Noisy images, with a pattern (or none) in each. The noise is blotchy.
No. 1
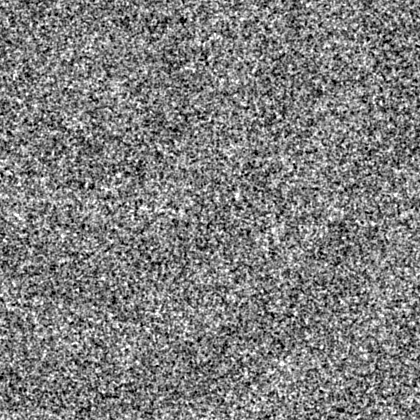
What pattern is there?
rings round one point
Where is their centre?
top left
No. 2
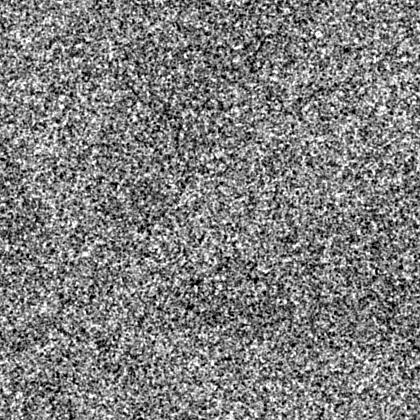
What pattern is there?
spokes from one point
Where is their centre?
bottom left
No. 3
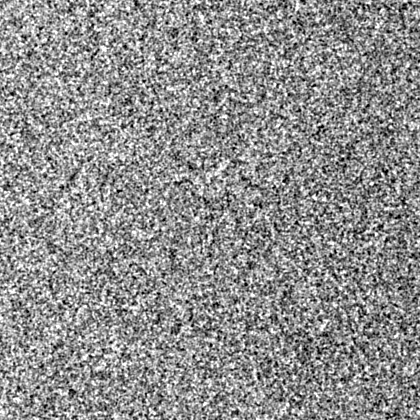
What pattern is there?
a smooth slope
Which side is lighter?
left
